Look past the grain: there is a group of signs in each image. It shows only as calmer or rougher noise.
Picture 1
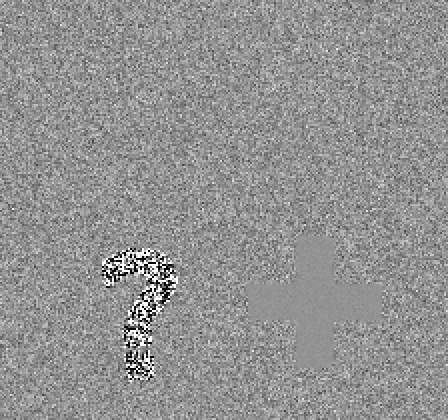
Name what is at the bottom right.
plus sign
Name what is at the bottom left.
question mark
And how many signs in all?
2
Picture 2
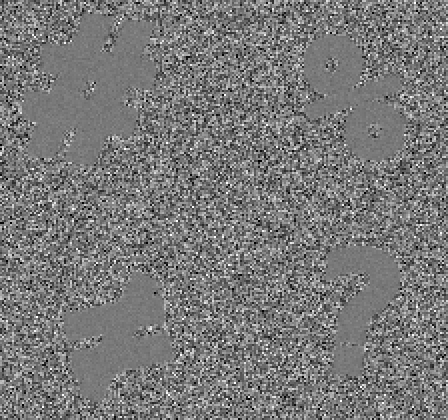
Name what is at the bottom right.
question mark
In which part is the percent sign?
top right
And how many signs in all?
4
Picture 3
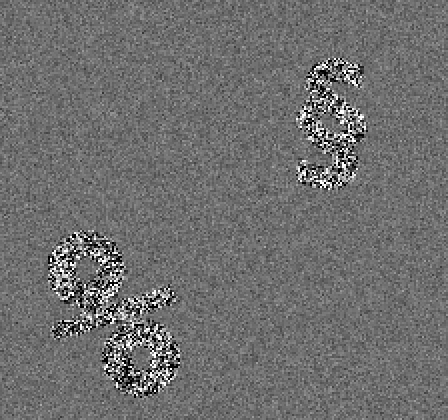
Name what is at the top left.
nothing
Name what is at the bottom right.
nothing
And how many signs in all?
2
